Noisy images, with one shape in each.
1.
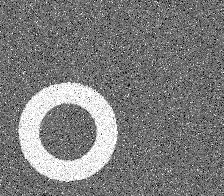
light ring
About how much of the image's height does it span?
half
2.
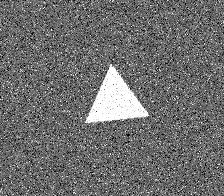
light triangle, centre
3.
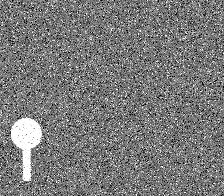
light lollipop, bottom left
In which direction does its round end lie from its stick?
up
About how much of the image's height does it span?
a third
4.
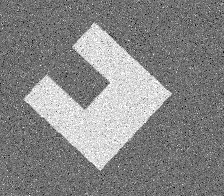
light square with a notch
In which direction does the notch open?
up and left
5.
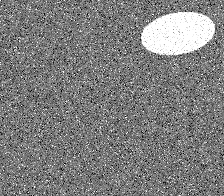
light ellipse, top right
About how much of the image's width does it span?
a third
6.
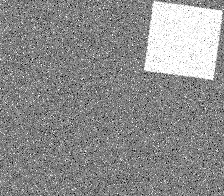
light square, top right
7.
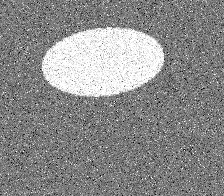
light ellipse
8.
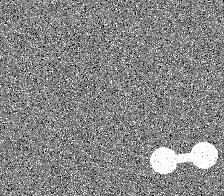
light dumbbell, bottom right
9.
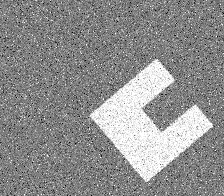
light square with a notch
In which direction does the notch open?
up and right
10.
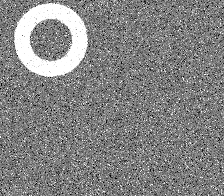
light ring, top left
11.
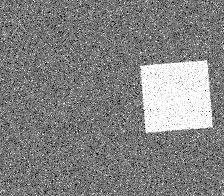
light square, middle right
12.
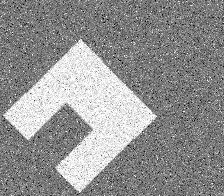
light square with a notch
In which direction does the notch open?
down and left
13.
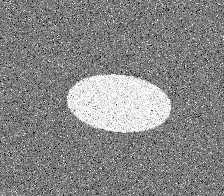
light ellipse
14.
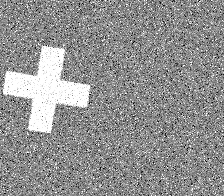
light cross, middle left
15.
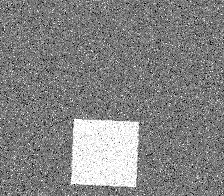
light square, bottom middle
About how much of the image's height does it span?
a third
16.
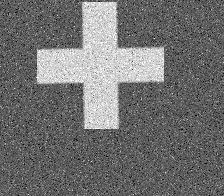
light cross
